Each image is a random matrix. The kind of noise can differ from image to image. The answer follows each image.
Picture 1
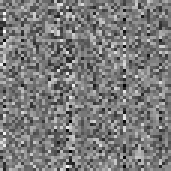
columns of uneven size
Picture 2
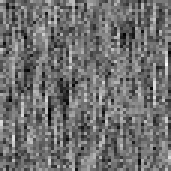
streaked along the columns
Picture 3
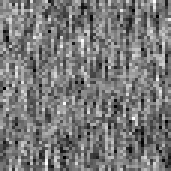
streaked along the columns
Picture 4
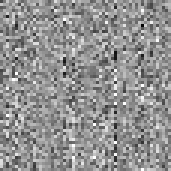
columns of uneven size
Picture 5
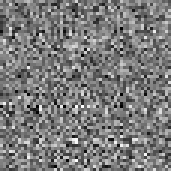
low rank plus noise
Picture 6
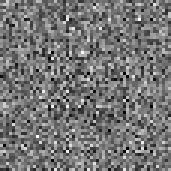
low rank plus noise
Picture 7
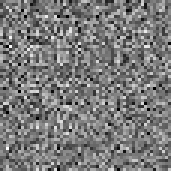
low rank plus noise
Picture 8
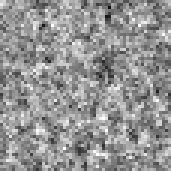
blotchy
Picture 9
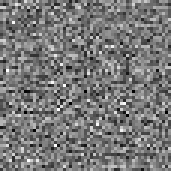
low rank plus noise
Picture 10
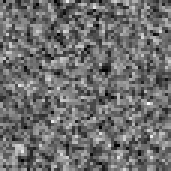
blotchy
